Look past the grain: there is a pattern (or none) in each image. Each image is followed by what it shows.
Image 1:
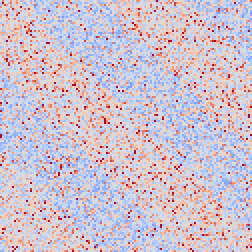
diagonal stripes
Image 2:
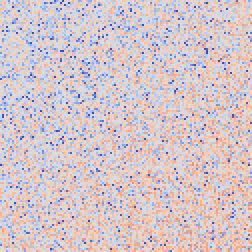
a smooth slope
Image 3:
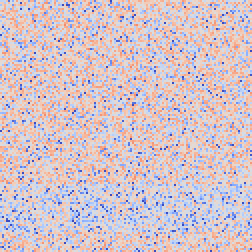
one horizontal stripe
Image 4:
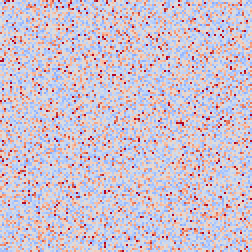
only noise
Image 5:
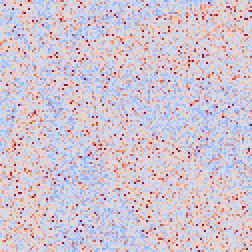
spokes from one point
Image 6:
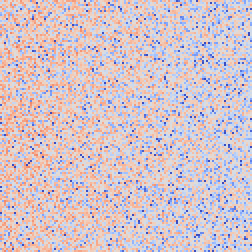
a smooth slope
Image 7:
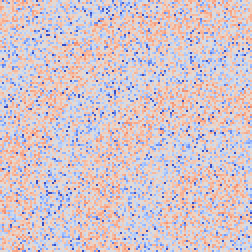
rings round one point
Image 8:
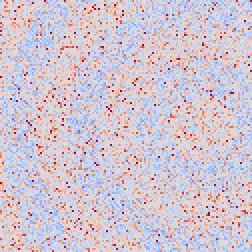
rings round one point
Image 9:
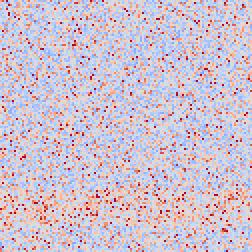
one horizontal stripe
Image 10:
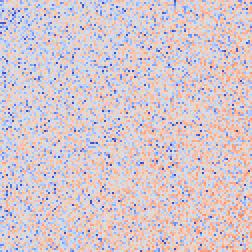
a smooth slope
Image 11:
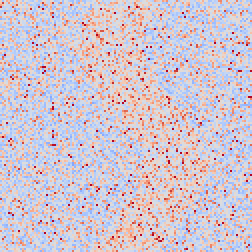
a wavy band
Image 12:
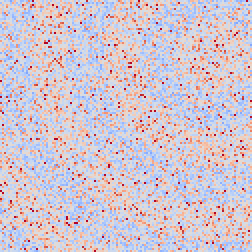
rings round one point
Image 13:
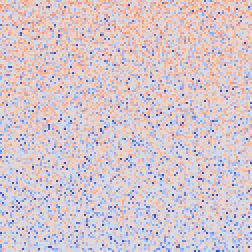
a smooth slope
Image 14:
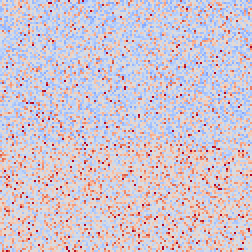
a sharp edge
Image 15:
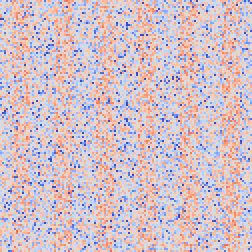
vertical stripes
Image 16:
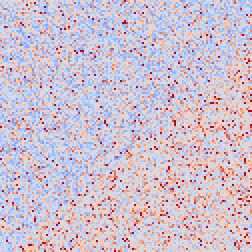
a sharp edge
